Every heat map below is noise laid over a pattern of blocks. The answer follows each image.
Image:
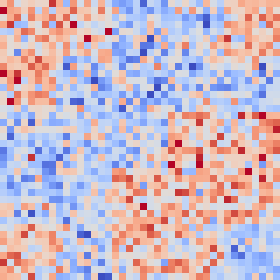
mirrored about the diagonal from the top left
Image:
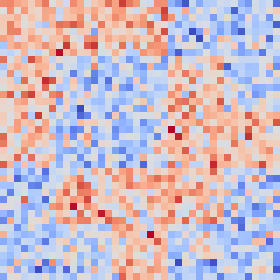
mirrored about the diagonal from the top left
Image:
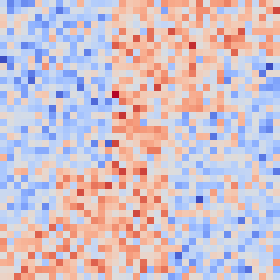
the same after a half turn
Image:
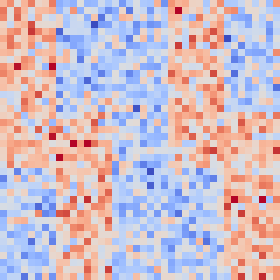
the same after a half turn
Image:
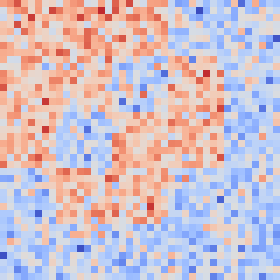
mirrored about the diagonal from the top left
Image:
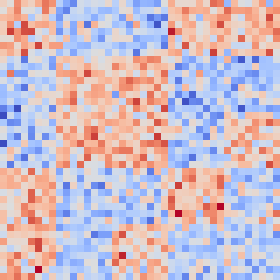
mirrored about the diagonal from the top left
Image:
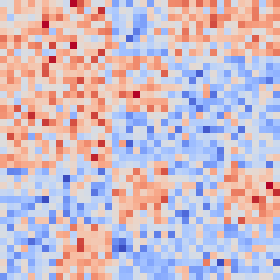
no symmetry
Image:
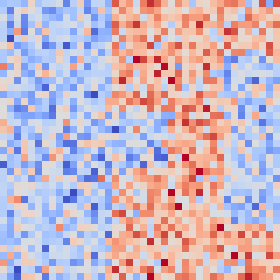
top and bottom mirror each other
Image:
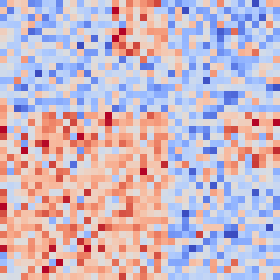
mirrored about the diagonal from the bottom left
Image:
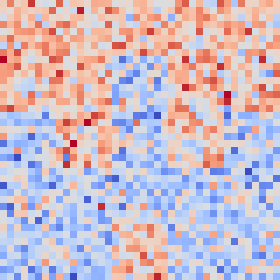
left and right mirror each other
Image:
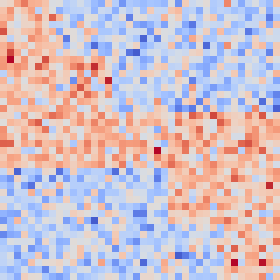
the same after a half turn
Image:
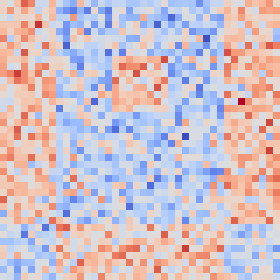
left and right mirror each other
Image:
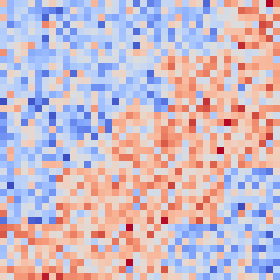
mirrored about the diagonal from the top left
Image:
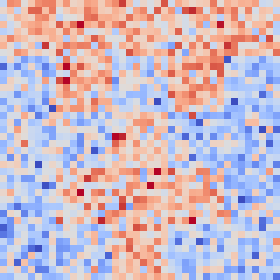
left and right mirror each other
